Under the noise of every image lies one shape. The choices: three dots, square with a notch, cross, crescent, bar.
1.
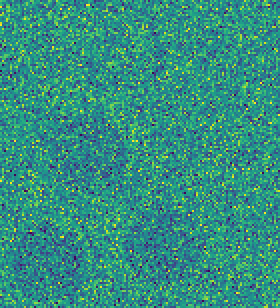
three dots
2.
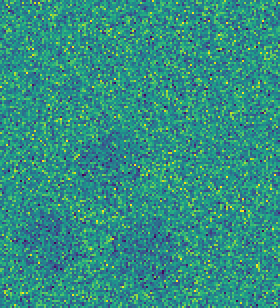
three dots
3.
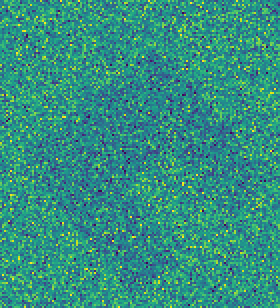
square with a notch
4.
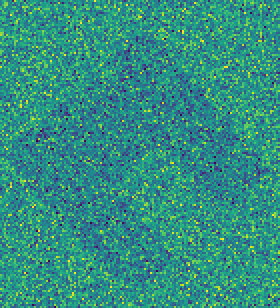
square with a notch
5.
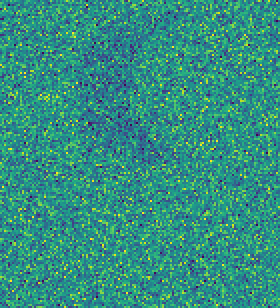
crescent
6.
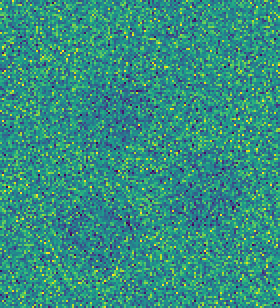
three dots
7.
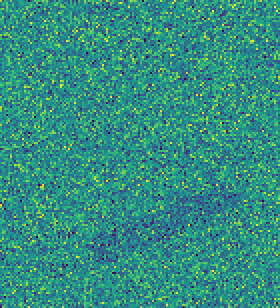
bar
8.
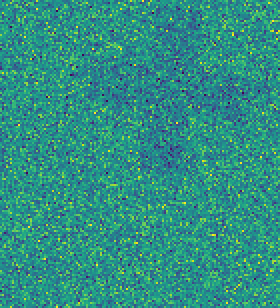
cross
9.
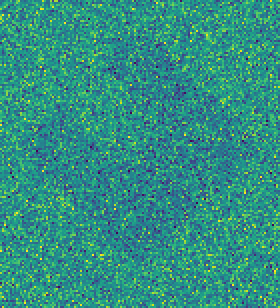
square with a notch
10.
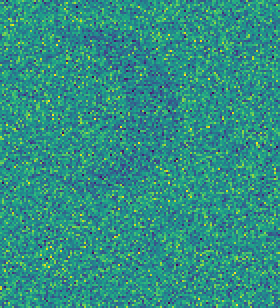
crescent
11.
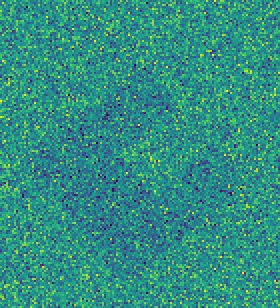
square with a notch
